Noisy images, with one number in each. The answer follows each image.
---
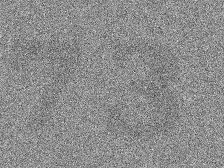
73
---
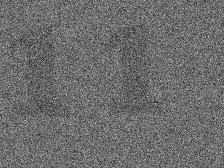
11
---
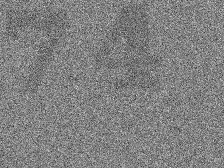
74
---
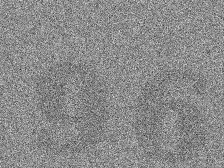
96
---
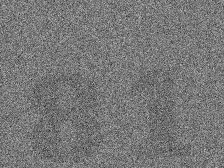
81
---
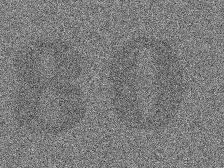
80
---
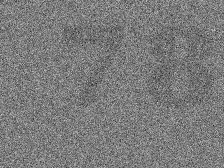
78
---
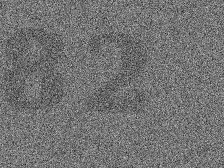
82
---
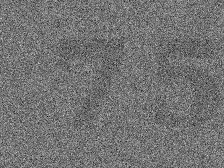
75
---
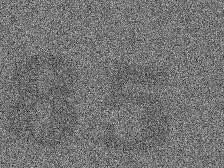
85
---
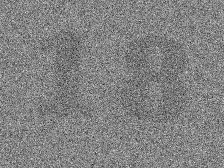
18
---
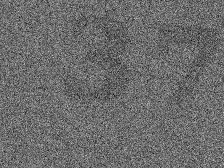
37
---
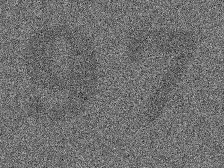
97
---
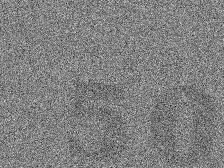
50
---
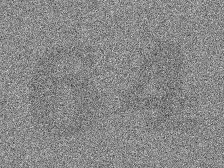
64
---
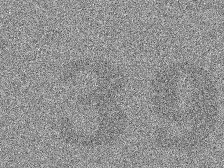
39
